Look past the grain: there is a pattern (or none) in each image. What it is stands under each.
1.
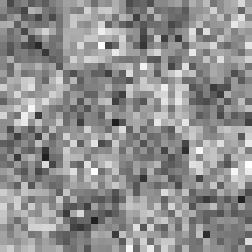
a checkerboard
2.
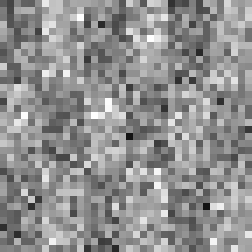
a checkerboard
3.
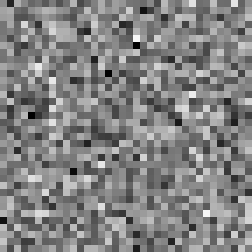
only noise
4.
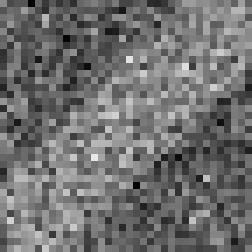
a diagonal band
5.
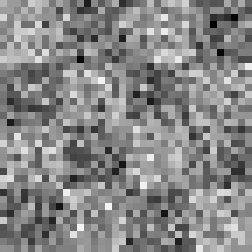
a checkerboard
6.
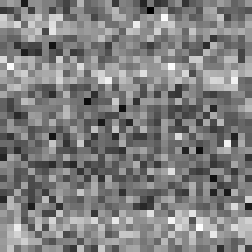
bands of rows
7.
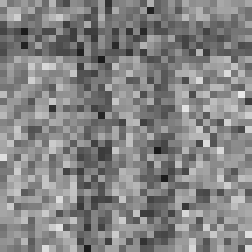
bands of rows crossing bands of columns
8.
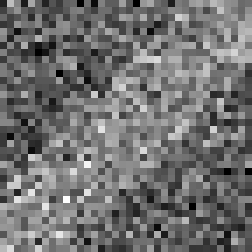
a diagonal band
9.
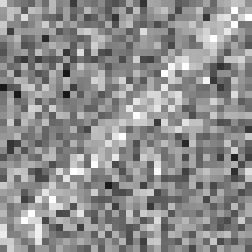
a diagonal band
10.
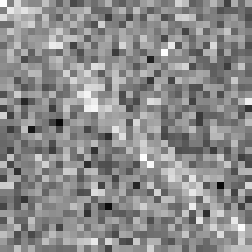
a diagonal band
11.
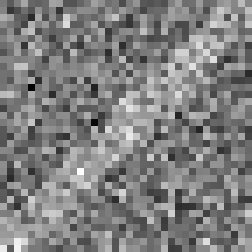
a diagonal band
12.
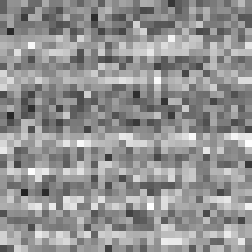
bands of rows
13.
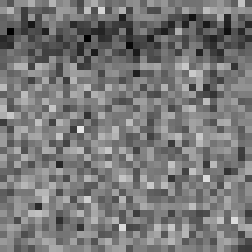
one band of rows
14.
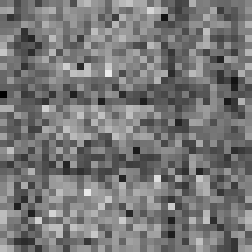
bands of rows crossing bands of columns
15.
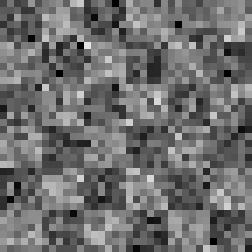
a checkerboard
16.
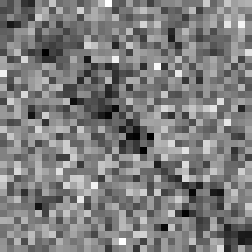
blocks along the diagonal
